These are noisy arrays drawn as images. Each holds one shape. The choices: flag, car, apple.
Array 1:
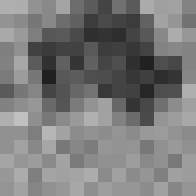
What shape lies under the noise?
car
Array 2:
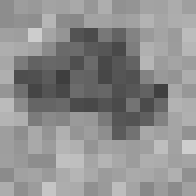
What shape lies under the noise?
car
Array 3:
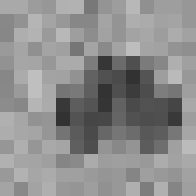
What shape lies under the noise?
car
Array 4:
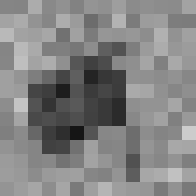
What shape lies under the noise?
flag
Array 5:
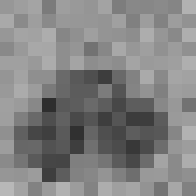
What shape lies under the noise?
car
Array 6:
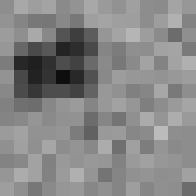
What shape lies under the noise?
flag
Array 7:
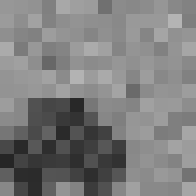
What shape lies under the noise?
car
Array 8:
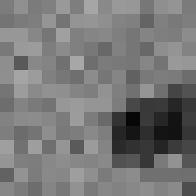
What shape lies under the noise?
flag
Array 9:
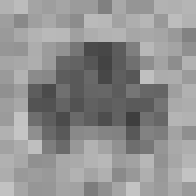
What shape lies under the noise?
car
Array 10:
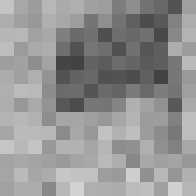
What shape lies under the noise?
flag
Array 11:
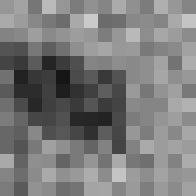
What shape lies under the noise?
flag
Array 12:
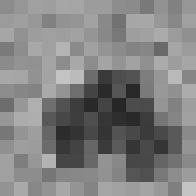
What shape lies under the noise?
car
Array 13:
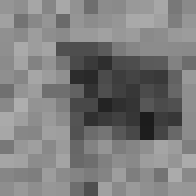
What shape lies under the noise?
flag
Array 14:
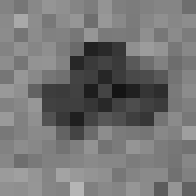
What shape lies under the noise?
car
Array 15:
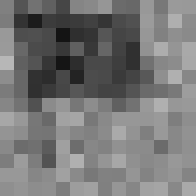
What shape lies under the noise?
flag
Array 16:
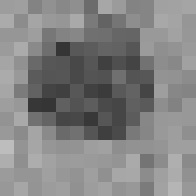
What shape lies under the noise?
apple
